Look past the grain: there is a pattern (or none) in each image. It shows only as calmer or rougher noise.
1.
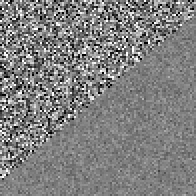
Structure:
a sharp edge
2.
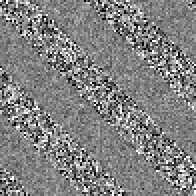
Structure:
diagonal stripes
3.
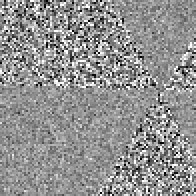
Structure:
spokes from one point
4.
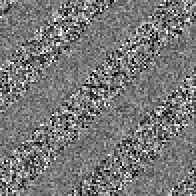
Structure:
diagonal stripes
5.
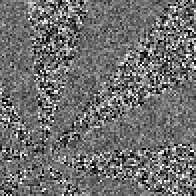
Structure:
spokes from one point
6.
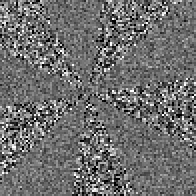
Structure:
spokes from one point
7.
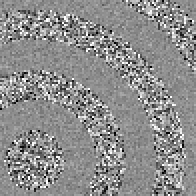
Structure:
rings round one point
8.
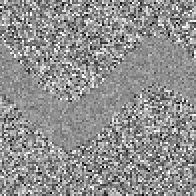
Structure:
a wavy band
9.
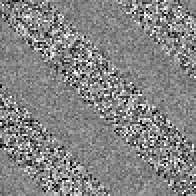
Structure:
diagonal stripes
